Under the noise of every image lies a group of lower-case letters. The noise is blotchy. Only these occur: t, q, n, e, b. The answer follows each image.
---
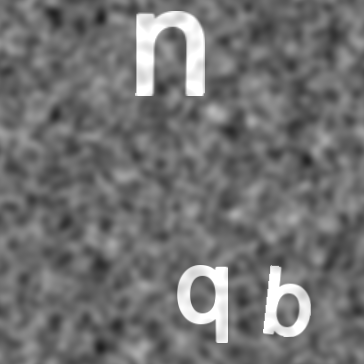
top middle: n; bottom middle: q; bottom right: b
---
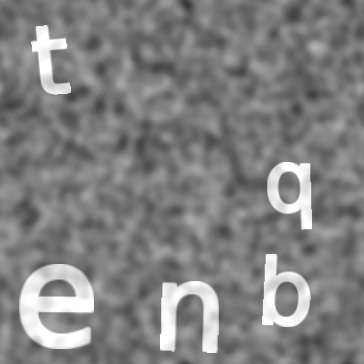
top left: t; middle right: q; bottom left: e; bottom middle: n; bottom right: b
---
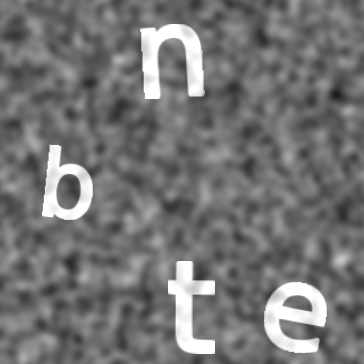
top middle: n; middle left: b; bottom middle: t; bottom right: e
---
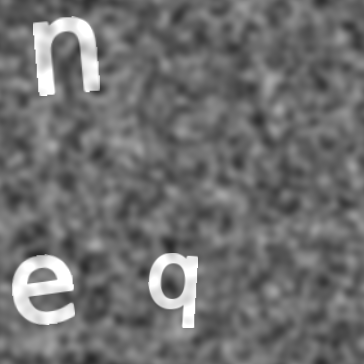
top left: n; bottom left: e; bottom middle: q
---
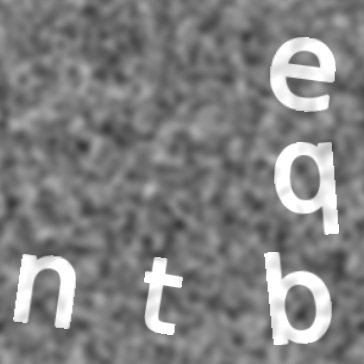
top right: e; middle right: q; bottom left: n; bottom middle: t; bottom right: b
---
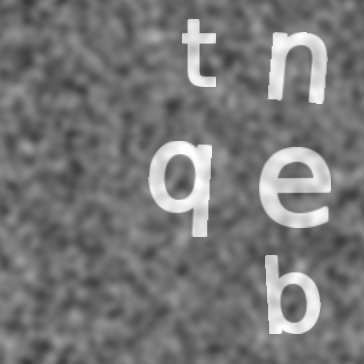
top middle: t; top right: n; centre: q; middle right: e; bottom right: b
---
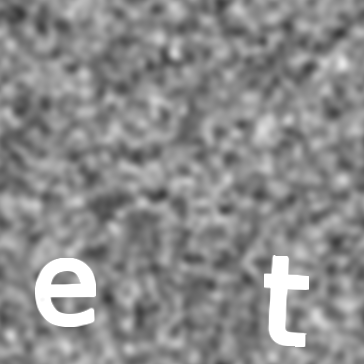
bottom left: e; bottom right: t
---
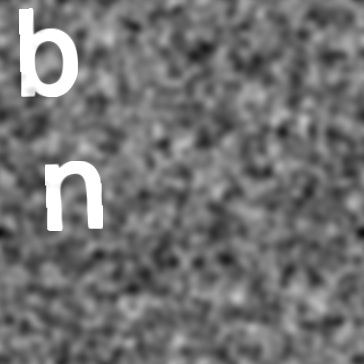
top left: b; middle left: n
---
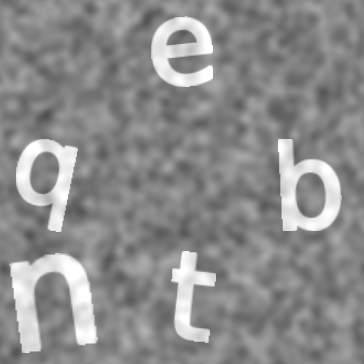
top middle: e; middle left: q; middle right: b; bottom left: n; bottom middle: t
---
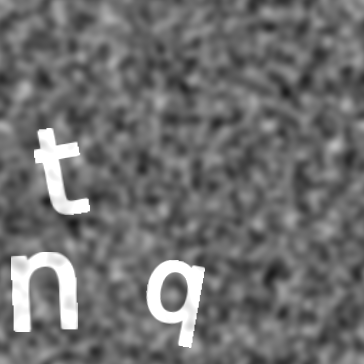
middle left: t; bottom left: n; bottom middle: q
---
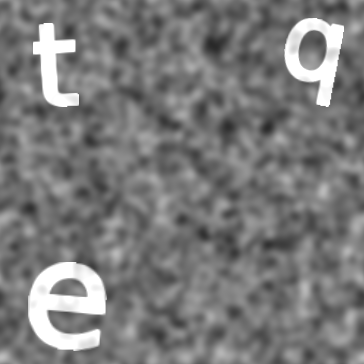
top left: t; top right: q; bottom left: e
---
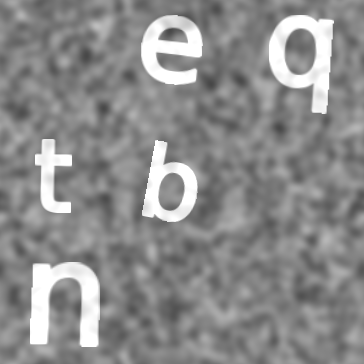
top middle: e; top right: q; middle left: t; centre: b; bottom left: n
